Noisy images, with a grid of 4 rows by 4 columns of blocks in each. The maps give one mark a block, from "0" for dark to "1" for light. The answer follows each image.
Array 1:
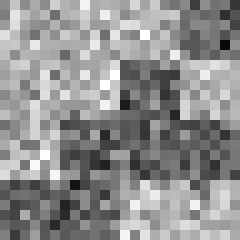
1 1 1 0
1 1 0 1
1 0 0 0
0 0 1 1
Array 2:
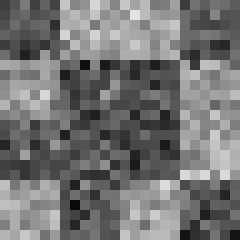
0 1 1 0
1 0 0 1
0 0 0 1
1 0 1 0
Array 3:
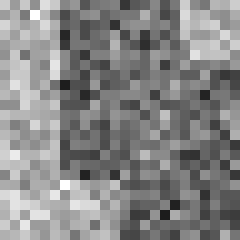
1 0 0 1
1 0 0 0
1 0 0 0
1 1 0 0
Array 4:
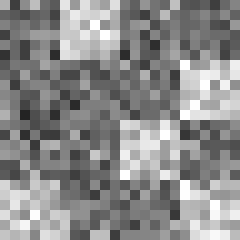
0 1 0 0
0 0 0 1
0 0 1 0
1 0 0 1
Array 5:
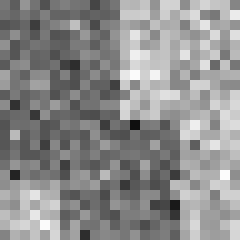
0 0 1 1
0 0 1 1
0 0 0 1
1 0 0 1
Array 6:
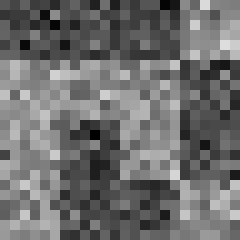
0 0 0 1
1 1 1 0
1 0 1 0
1 0 0 1
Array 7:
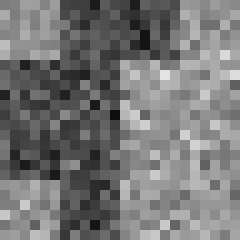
1 0 0 1
0 0 1 1
0 0 1 1
1 0 1 1
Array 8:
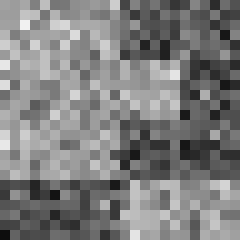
1 1 0 0
1 1 1 0
1 1 0 0
0 0 1 1
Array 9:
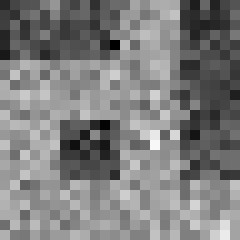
0 0 1 0
1 1 1 0
1 0 1 0
1 1 1 1
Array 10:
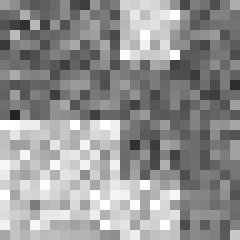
0 0 1 0
0 0 0 0
1 1 0 0
1 1 1 0
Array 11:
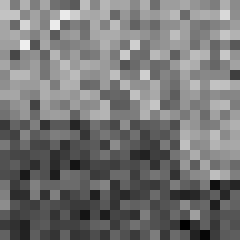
1 1 1 1
1 1 1 1
0 0 0 1
0 0 0 0
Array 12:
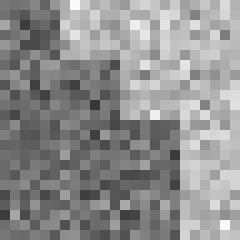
0 1 1 1
0 0 1 1
0 0 0 1
0 0 0 1
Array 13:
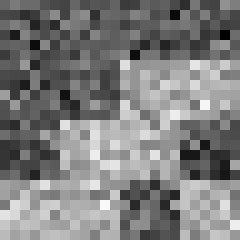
0 0 0 0
0 0 1 1
0 1 1 0
1 1 0 1
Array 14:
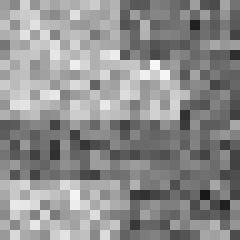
1 1 0 0
1 1 1 0
0 0 0 0
1 1 0 0
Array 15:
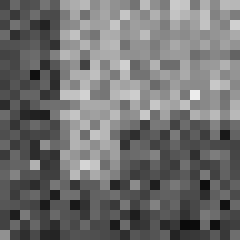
0 1 1 1
0 1 1 1
0 1 0 0
0 0 0 0
